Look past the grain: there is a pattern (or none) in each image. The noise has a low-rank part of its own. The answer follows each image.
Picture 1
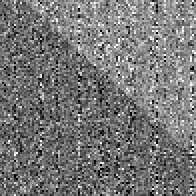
a sharp edge
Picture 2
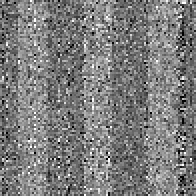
vertical stripes
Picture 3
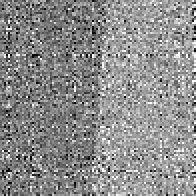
a sharp edge
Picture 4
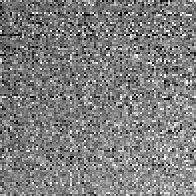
a smooth slope
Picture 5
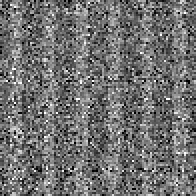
vertical stripes
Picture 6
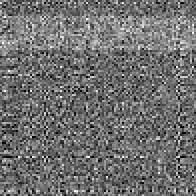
one horizontal stripe
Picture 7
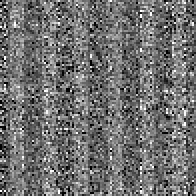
vertical stripes
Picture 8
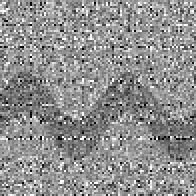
a wavy band
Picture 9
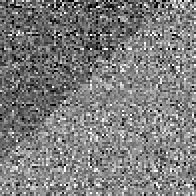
a sharp edge
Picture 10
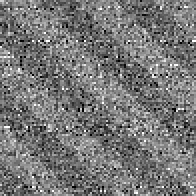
diagonal stripes
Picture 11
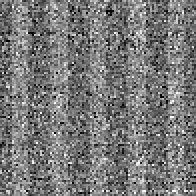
vertical stripes
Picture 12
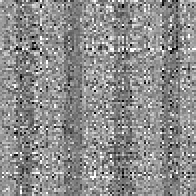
vertical stripes
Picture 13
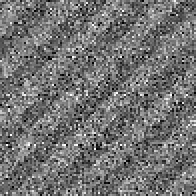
diagonal stripes
